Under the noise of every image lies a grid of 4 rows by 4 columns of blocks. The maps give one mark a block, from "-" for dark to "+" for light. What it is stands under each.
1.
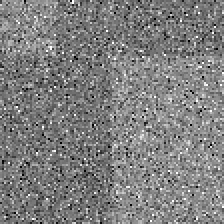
+ - - -
- - + +
- - + +
- - + +
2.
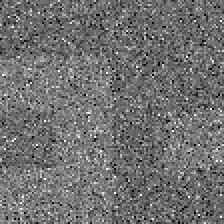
- - - -
+ + - -
- + - +
+ + - -
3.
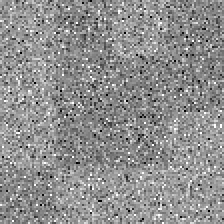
+ - + -
+ - - -
+ - - +
- + + +
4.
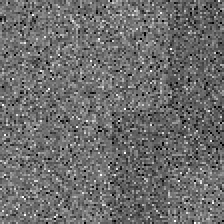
+ + + -
+ + + -
+ + - -
+ + - +
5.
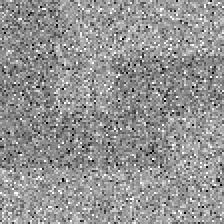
- + + +
- + - -
- - - +
+ + + +
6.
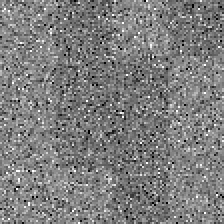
+ - + -
+ - - +
+ - - +
+ + - +
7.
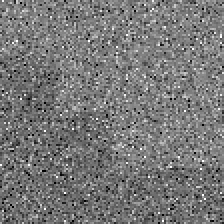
+ + + +
- + + +
- - + +
- - - -
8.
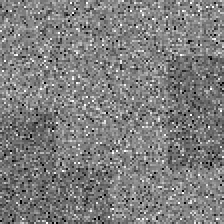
+ + + +
+ + + -
- + + -
- - + +
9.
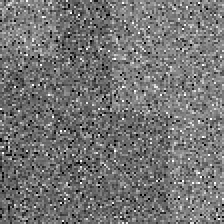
+ - + +
- - + +
- - - +
- - - +
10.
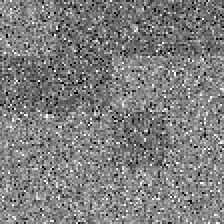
+ - - -
- - + +
+ + - +
+ + + +
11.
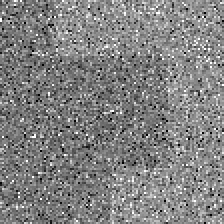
- + + +
- - - +
- - - +
- - + +
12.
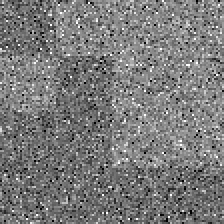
- + + +
+ - + +
- - + +
- - - -
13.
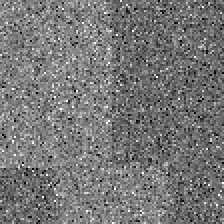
+ + - -
+ + - -
+ + - -
- + + -
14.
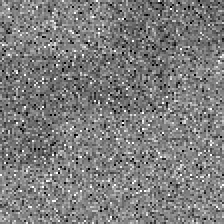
+ + - -
- - - +
- + + +
+ + + +
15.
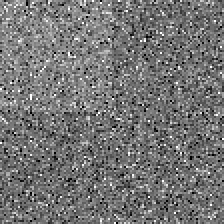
+ + - -
+ + - -
- - - -
- - - -
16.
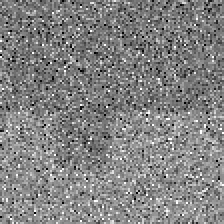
- - - -
- - - -
+ - + +
+ + + +
